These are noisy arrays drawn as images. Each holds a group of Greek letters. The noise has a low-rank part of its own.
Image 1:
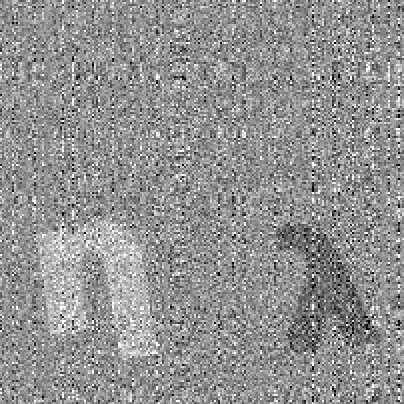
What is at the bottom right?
lambda
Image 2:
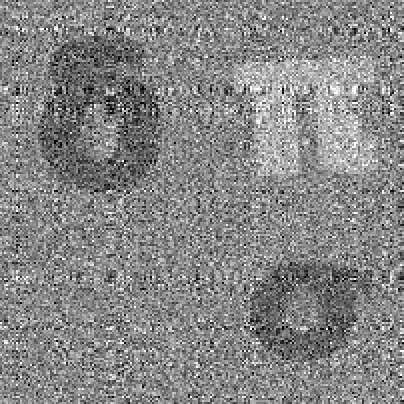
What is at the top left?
delta
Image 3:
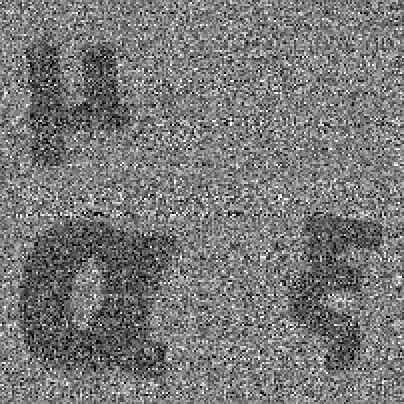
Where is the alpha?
bottom left
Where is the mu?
top left
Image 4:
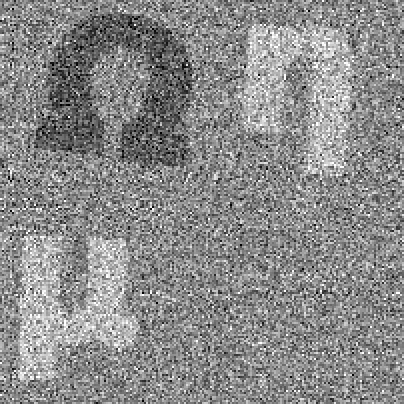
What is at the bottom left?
mu
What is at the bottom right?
nothing
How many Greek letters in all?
3
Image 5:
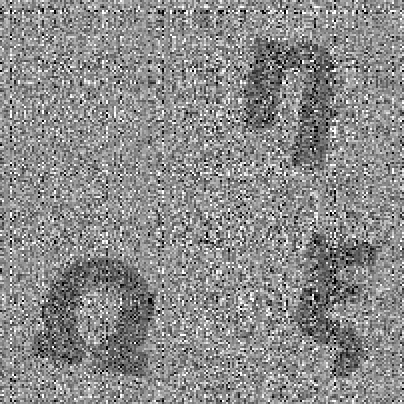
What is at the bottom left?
omega
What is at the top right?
eta
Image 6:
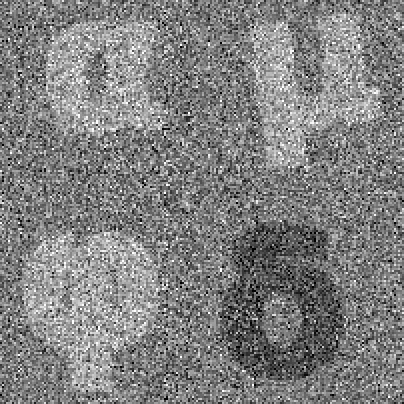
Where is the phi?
bottom left
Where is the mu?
top right
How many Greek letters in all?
4
